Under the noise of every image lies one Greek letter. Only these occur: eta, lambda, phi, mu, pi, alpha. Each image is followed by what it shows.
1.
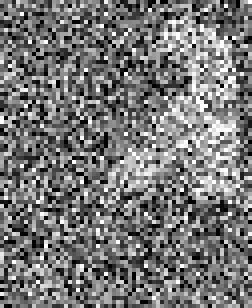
lambda
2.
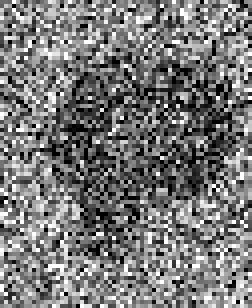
phi
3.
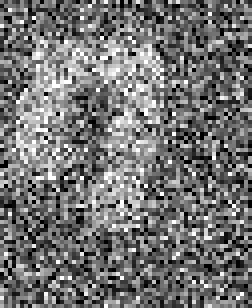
eta
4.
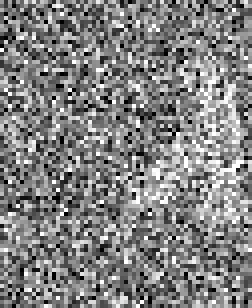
lambda
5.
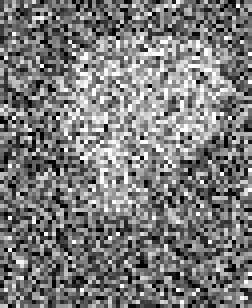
phi
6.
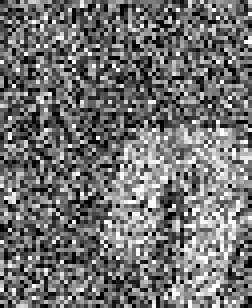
eta
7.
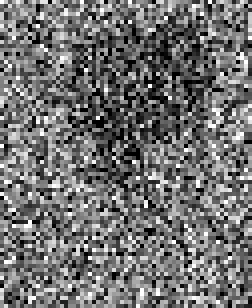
phi
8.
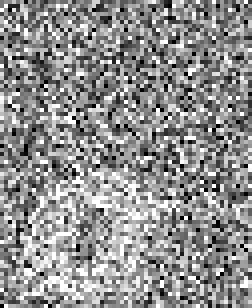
alpha
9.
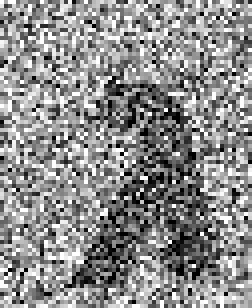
lambda
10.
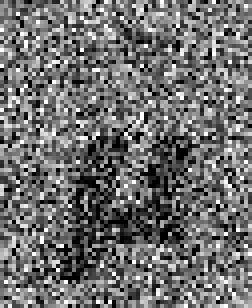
mu
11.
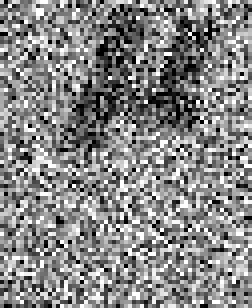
mu
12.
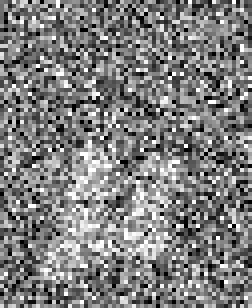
mu
